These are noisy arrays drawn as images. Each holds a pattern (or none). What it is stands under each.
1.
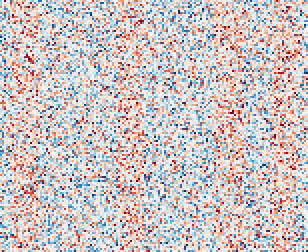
bands of columns
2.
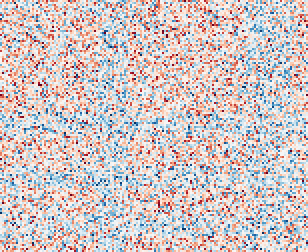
bands of rows crossing bands of columns
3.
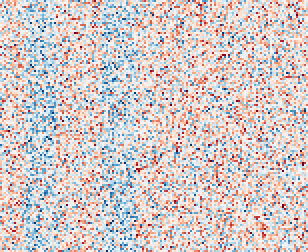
bands of columns
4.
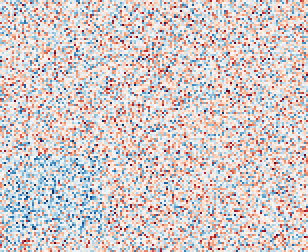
one block
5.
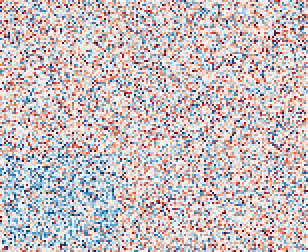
one block
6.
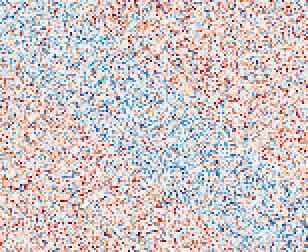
a diagonal band
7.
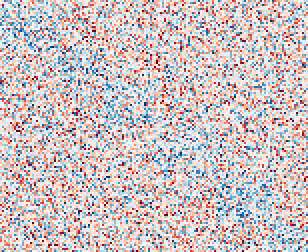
blocks along the diagonal
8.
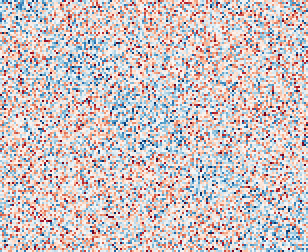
blocks along the diagonal
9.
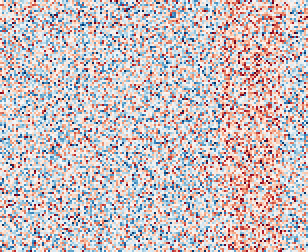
one band of columns
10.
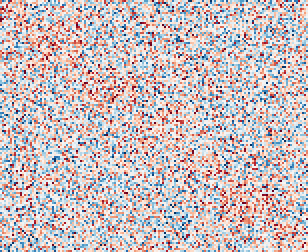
blocks along the diagonal
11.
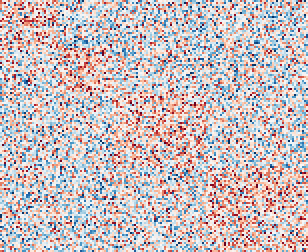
blocks along the diagonal
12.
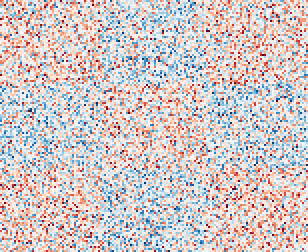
a checkerboard
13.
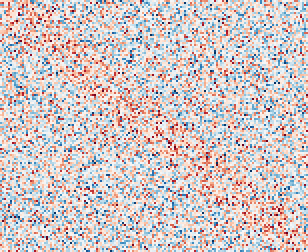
a diagonal band
